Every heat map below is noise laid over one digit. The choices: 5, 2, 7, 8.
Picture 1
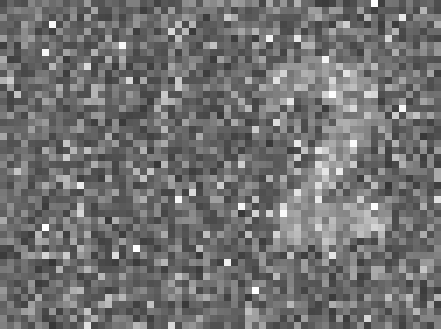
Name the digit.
2
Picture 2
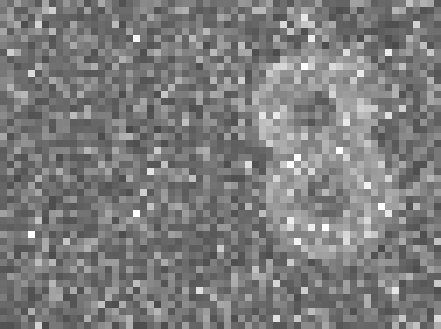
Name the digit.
8
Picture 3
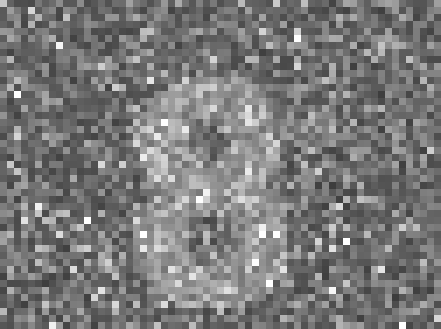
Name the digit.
8
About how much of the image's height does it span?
two thirds
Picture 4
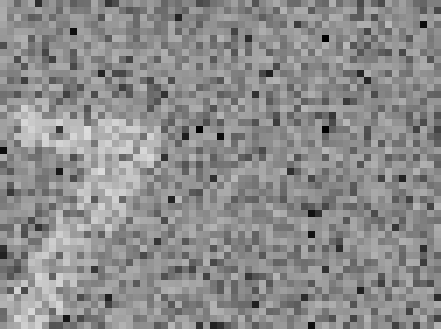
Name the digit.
7
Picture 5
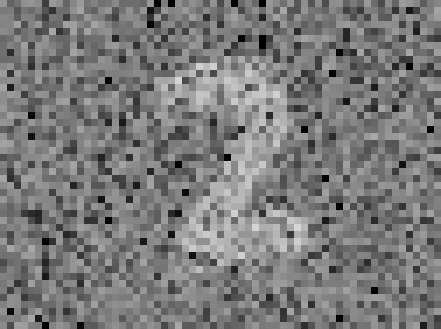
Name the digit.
2
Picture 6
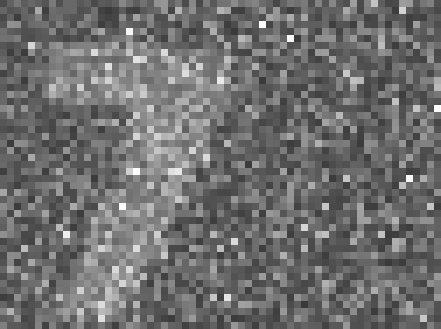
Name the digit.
7
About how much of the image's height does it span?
nearly all
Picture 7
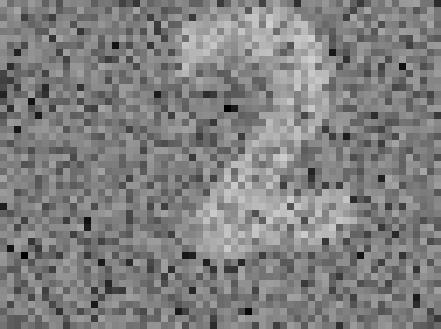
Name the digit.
2
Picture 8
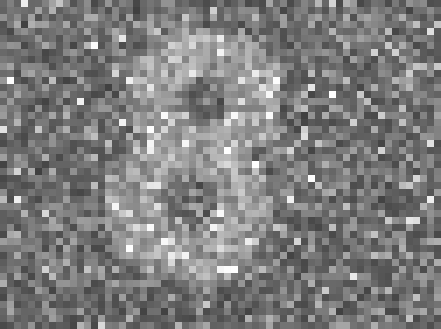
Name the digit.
8
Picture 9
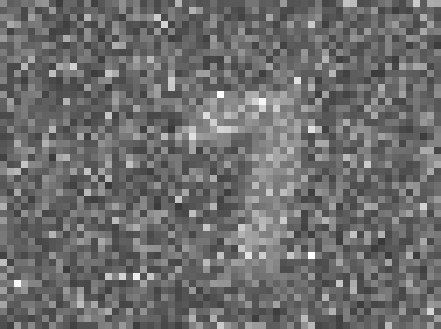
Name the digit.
7
